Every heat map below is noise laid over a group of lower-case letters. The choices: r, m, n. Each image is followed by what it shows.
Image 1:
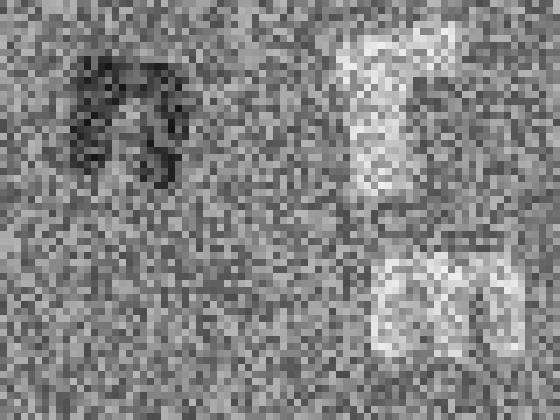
top left: dark n; top right: light r; bottom right: light m
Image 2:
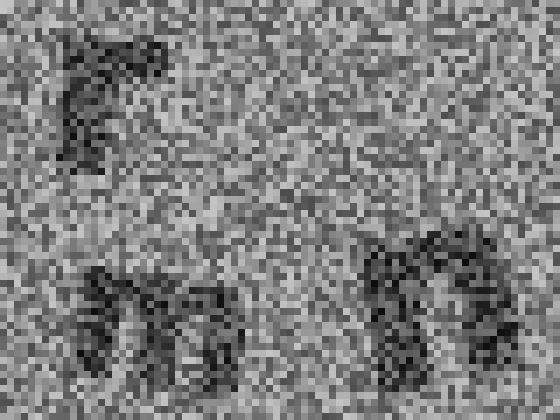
top left: dark r; bottom left: dark m; bottom right: dark n
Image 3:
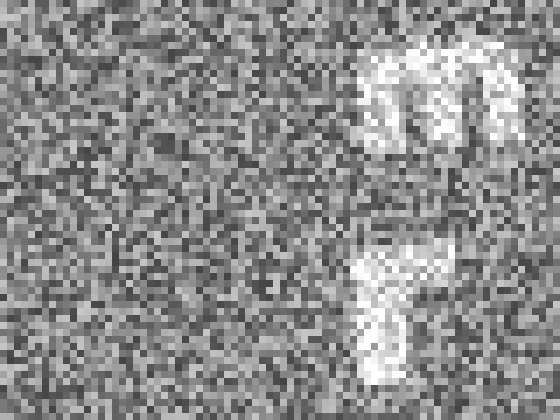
top right: light m; bottom right: light r
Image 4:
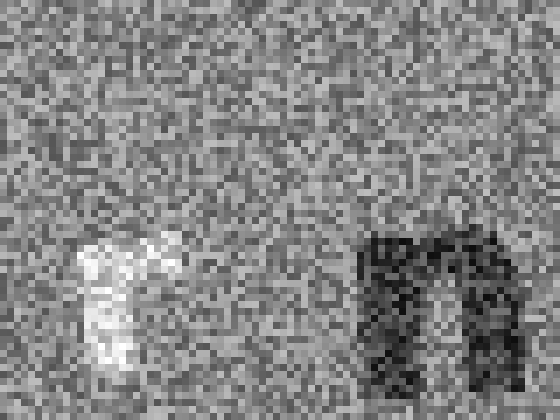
bottom left: light r; bottom right: dark n
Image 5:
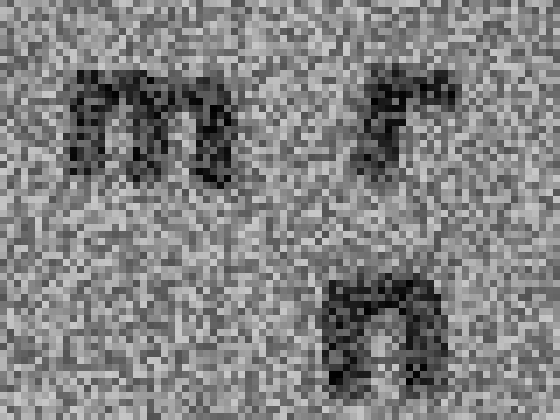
top left: dark m; top right: dark r; bottom right: dark n
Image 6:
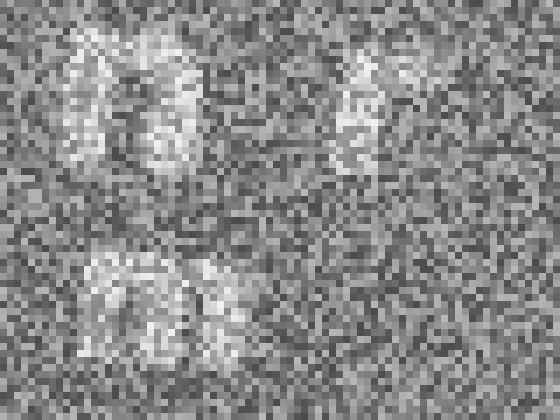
top left: light n; top right: light r; bottom left: light m
